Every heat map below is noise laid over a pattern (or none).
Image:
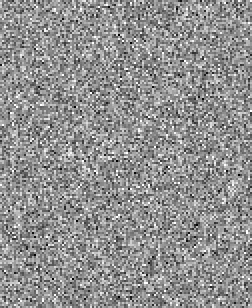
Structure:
only noise
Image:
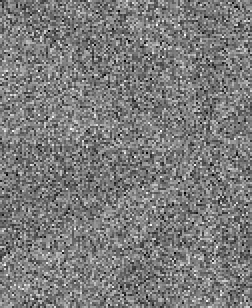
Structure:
spokes from one point
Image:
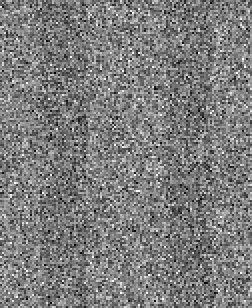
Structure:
vertical stripes
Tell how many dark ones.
2
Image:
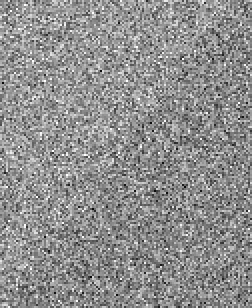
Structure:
a sharp edge
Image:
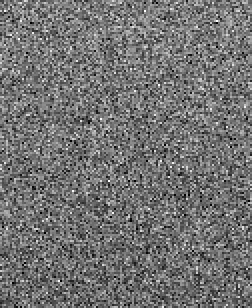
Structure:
a smooth slope
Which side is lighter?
top
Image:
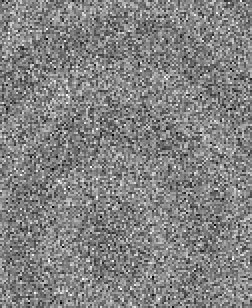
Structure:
rings round one point
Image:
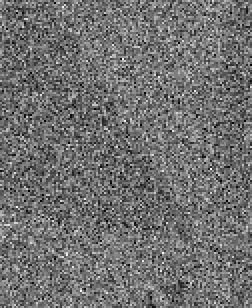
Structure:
spokes from one point
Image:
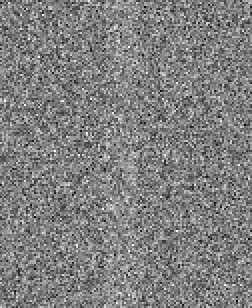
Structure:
one vertical stripe
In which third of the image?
middle
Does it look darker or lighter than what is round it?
lighter
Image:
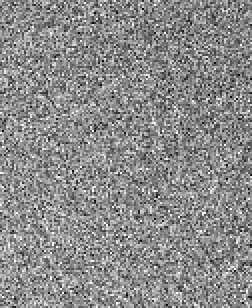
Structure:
a smooth slope
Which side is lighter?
bottom left
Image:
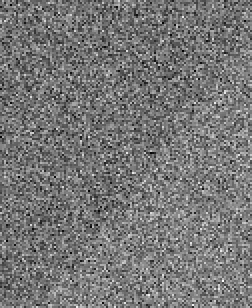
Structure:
a sharp edge
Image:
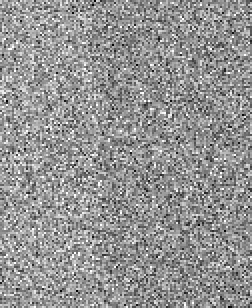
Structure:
a sharp edge
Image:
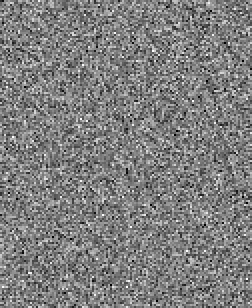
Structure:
only noise
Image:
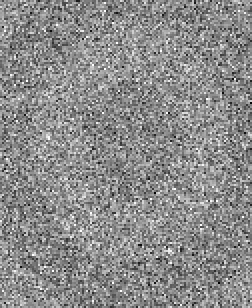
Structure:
rings round one point
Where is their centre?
centre
